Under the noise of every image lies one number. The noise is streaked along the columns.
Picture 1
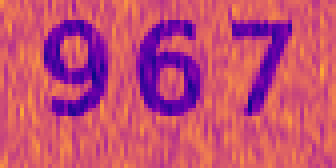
967
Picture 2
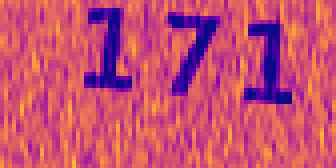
171
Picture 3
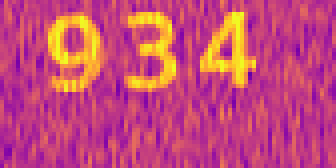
934
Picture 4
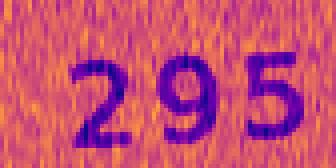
295
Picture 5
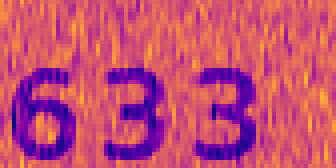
633
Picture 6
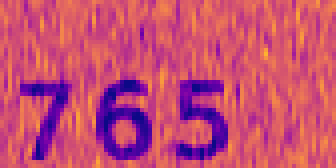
765
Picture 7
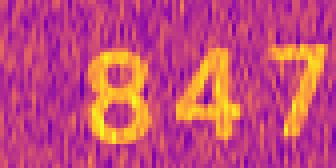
847
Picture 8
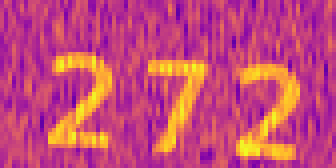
272
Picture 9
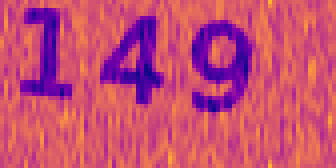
149
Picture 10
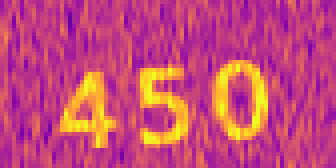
450
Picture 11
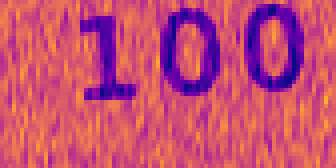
100
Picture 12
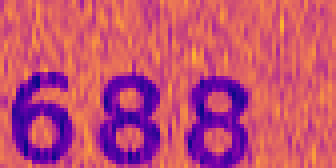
688
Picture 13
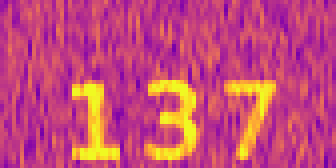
137
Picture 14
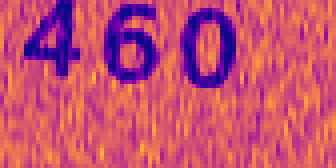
460
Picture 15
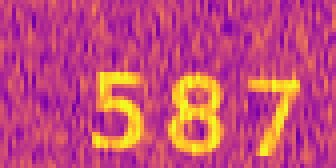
587
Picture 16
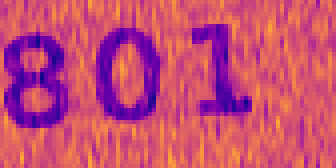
801
